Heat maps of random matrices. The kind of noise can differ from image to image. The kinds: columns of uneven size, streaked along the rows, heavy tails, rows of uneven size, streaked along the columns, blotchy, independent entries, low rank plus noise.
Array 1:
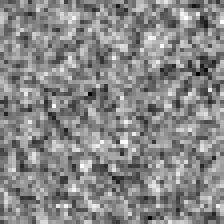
blotchy
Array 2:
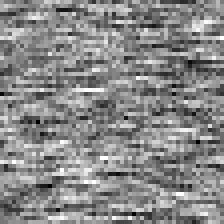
streaked along the rows
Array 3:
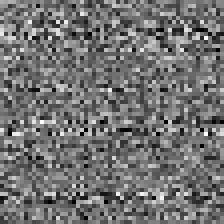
rows of uneven size
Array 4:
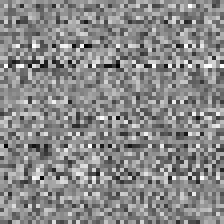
rows of uneven size
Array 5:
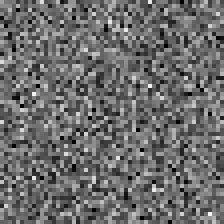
independent entries
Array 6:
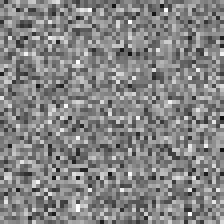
low rank plus noise
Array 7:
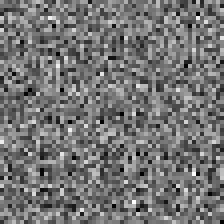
low rank plus noise
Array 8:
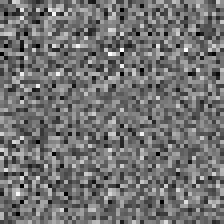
low rank plus noise
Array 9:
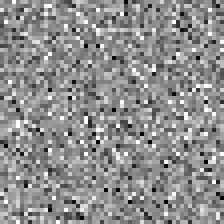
heavy tails
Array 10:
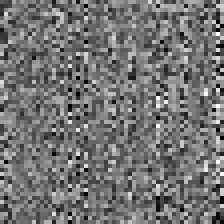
columns of uneven size
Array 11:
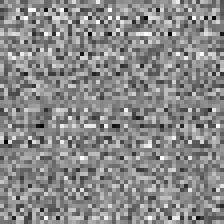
rows of uneven size
